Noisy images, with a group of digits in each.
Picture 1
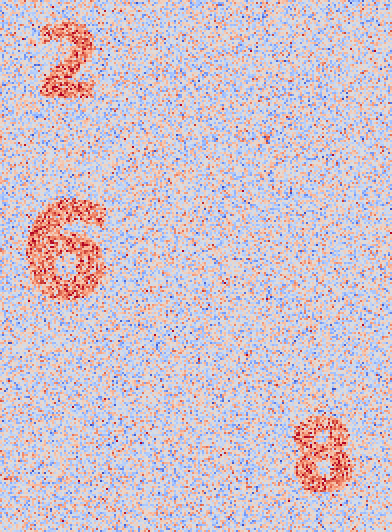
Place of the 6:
middle left
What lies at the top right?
nothing
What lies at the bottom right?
8
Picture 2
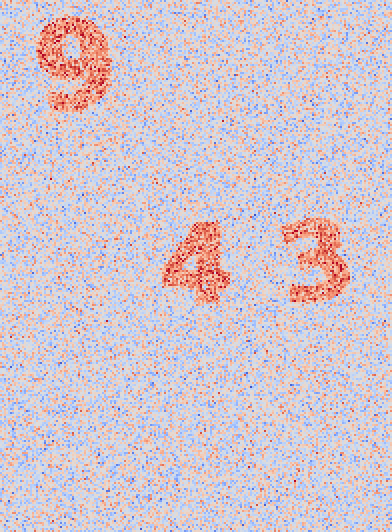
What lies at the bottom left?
nothing
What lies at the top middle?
nothing
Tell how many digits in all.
3
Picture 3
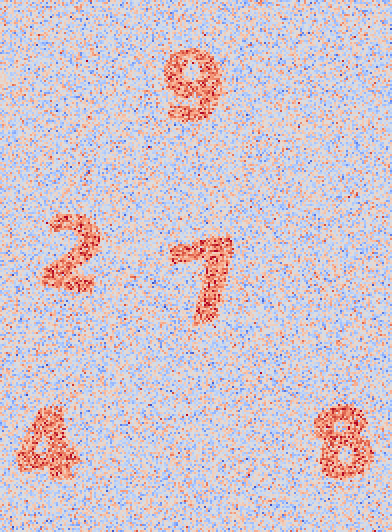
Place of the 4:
bottom left
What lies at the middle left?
2
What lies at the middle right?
nothing
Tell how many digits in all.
5
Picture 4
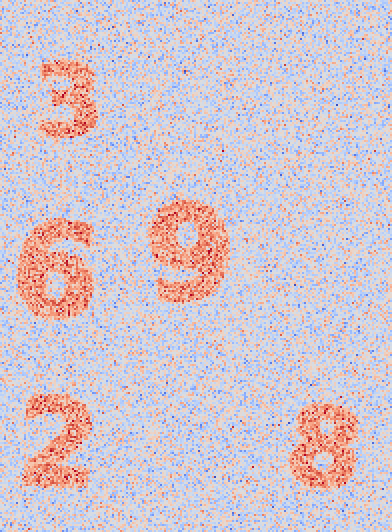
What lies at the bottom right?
8
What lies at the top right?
nothing
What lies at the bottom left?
2
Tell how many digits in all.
5
